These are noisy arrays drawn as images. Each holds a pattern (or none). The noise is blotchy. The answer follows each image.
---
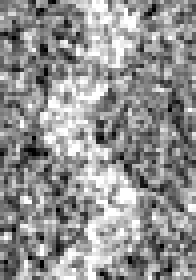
a wavy band
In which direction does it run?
top to bottom
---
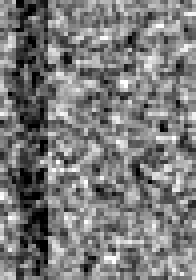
one vertical stripe
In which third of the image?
left
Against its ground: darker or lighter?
darker
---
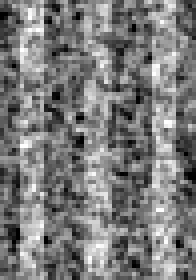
vertical stripes
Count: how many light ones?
3
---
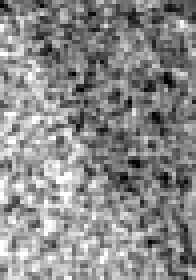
a sharp edge
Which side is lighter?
bottom left
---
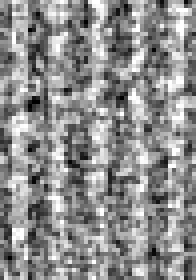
vertical stripes
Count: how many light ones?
5
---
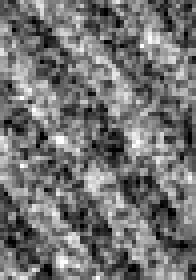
diagonal stripes
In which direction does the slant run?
top left to bottom right
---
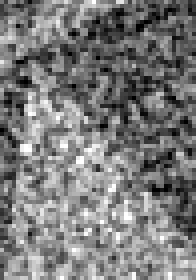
spokes from one point
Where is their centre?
top left
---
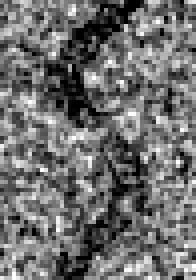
a wavy band
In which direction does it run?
top to bottom
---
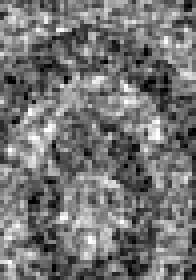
rings round one point
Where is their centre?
bottom middle
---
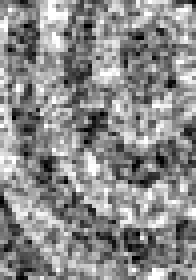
rings round one point
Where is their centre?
top right
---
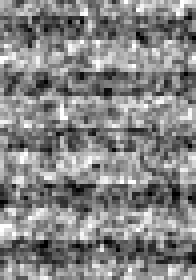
horizontal stripes
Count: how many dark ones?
5
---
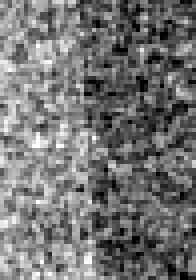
a sharp edge
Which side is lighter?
left
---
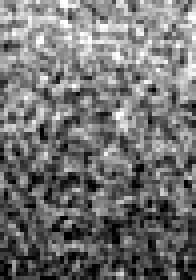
a smooth slope
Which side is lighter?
top
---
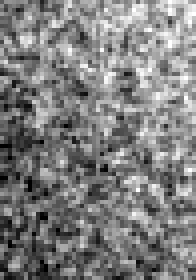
a smooth slope
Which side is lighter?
top right
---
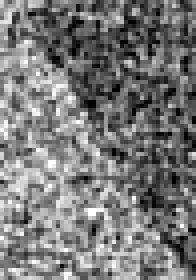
a sharp edge
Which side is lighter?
bottom left
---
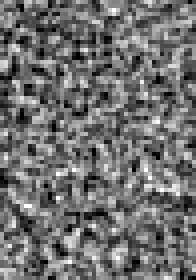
only noise
